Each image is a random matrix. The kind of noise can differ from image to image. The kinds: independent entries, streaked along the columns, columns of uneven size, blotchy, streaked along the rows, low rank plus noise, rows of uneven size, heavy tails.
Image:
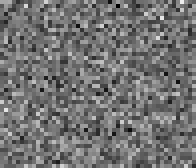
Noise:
independent entries
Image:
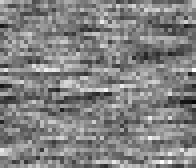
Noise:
streaked along the rows
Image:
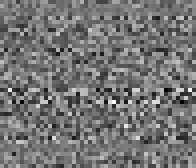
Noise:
rows of uneven size
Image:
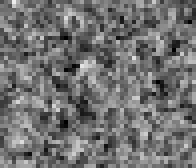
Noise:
blotchy
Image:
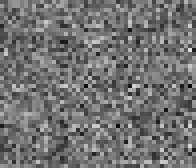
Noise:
low rank plus noise
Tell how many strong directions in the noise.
one
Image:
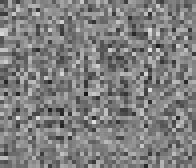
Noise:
low rank plus noise
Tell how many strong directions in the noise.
two
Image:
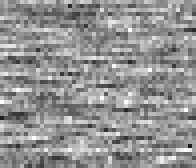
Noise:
streaked along the rows
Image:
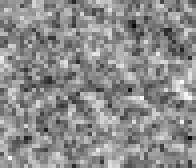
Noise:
blotchy
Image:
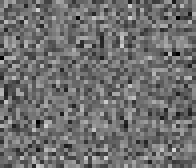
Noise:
low rank plus noise
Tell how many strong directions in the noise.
two
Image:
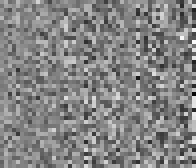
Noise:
columns of uneven size
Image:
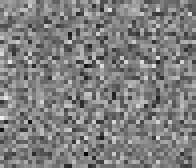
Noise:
low rank plus noise
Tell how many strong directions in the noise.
three or four
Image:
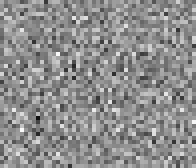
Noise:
low rank plus noise
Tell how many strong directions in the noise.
two
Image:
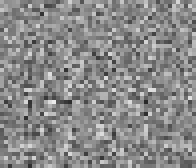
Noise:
low rank plus noise
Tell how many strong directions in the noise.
two
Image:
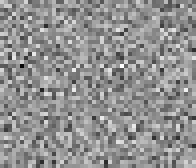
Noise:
low rank plus noise
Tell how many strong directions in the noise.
three or four
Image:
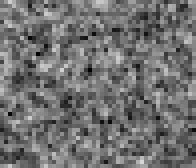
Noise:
blotchy
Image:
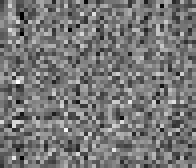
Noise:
low rank plus noise
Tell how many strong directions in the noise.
three or four
